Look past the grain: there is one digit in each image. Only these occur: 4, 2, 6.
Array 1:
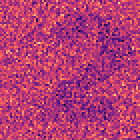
2
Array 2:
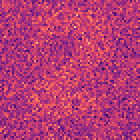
2
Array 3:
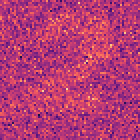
2
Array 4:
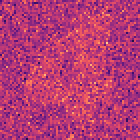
4
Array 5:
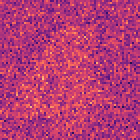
4
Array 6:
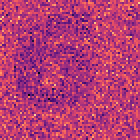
6
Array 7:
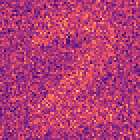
2
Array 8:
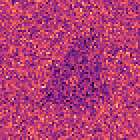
4
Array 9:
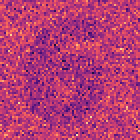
6
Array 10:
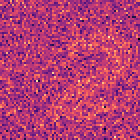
2
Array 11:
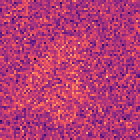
4
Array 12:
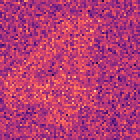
4
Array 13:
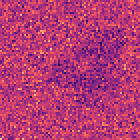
4
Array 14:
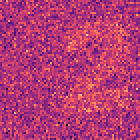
2
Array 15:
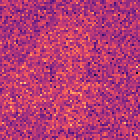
4
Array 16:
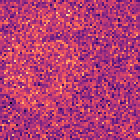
6
